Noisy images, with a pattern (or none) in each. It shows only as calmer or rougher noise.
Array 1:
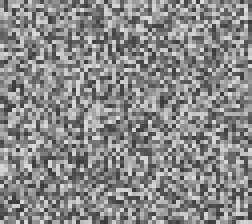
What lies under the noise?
only noise
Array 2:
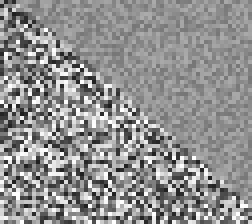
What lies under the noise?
a sharp edge
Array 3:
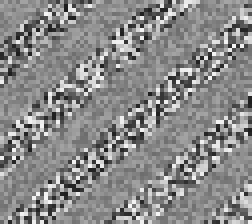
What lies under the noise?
diagonal stripes
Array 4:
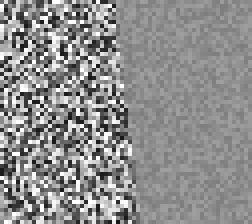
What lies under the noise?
a sharp edge
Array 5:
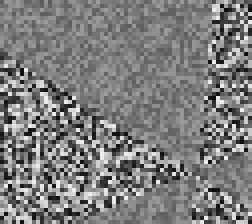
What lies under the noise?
spokes from one point
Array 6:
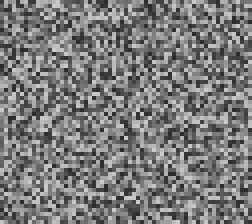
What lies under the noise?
only noise
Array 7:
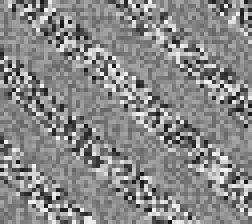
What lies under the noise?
diagonal stripes
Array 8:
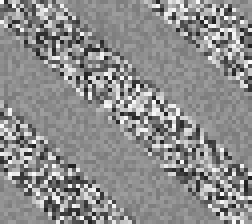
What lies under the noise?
diagonal stripes
